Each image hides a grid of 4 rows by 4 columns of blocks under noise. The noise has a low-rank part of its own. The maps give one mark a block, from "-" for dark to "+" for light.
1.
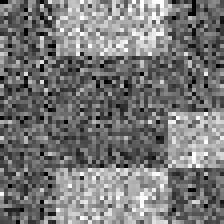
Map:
- + + -
- - - -
- - - +
- + + -
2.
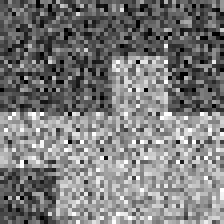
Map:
- - - -
- - + -
+ + + +
- + + +
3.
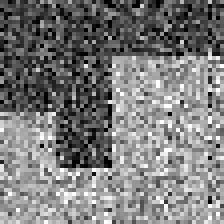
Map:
- - - -
- - + +
+ - + +
+ + + +
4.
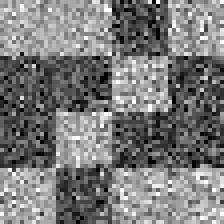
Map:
+ + - +
- - + -
- + - -
+ - + +
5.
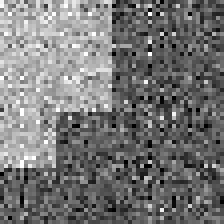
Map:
+ + - -
+ + - -
+ - - -
- - - -
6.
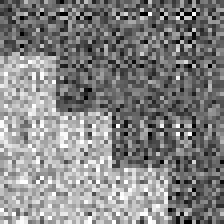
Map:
- - - -
+ - - -
+ + - -
+ + + -
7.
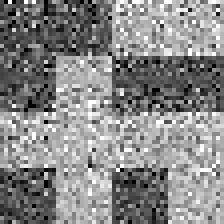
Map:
- - + +
- + - -
+ + + +
- + - +
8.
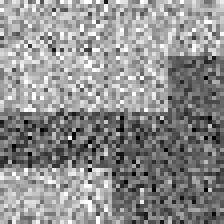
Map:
+ + + +
+ + + -
- - - -
+ + - -
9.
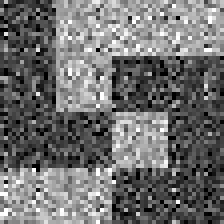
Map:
- + + +
- + - -
- - + -
+ + - -
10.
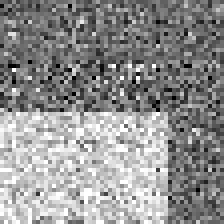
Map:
- - - -
- - - -
+ + + -
+ + + -
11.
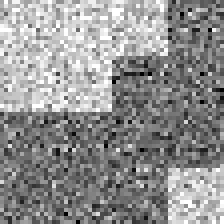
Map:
+ + + -
+ + - -
- - - -
- - - +
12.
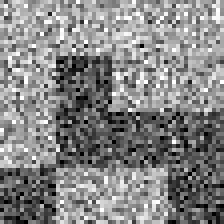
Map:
+ + + +
+ - + +
+ - - -
- + + -
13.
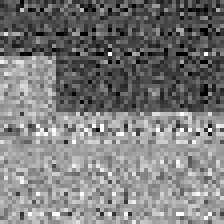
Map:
- - - -
+ - - -
+ + + +
+ + + +
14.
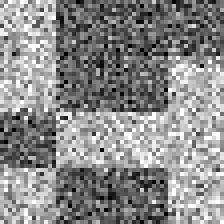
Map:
+ - - -
+ - - +
- + + +
+ - - +
